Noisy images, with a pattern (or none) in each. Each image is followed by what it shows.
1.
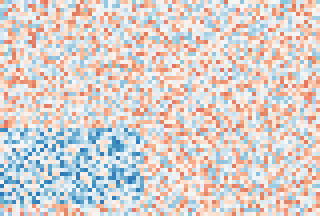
one block
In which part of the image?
bottom left
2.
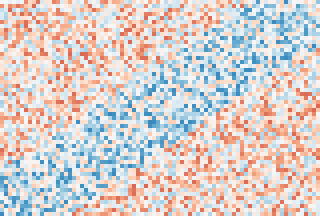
a diagonal band
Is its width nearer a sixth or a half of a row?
a half
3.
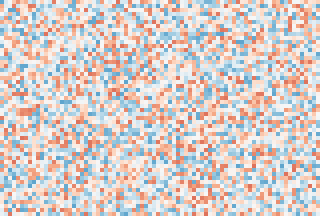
only noise
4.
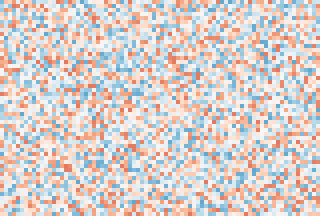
only noise
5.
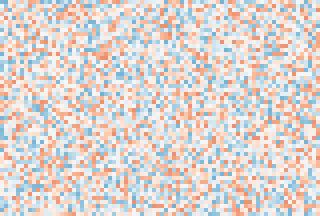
only noise
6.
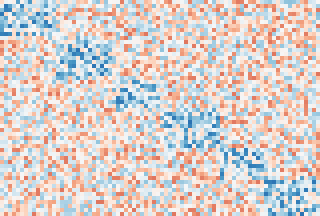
blocks along the diagonal
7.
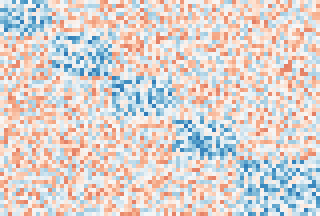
blocks along the diagonal
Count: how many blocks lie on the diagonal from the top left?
5
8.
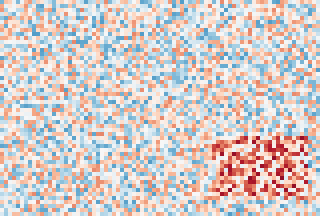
one block
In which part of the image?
bottom right
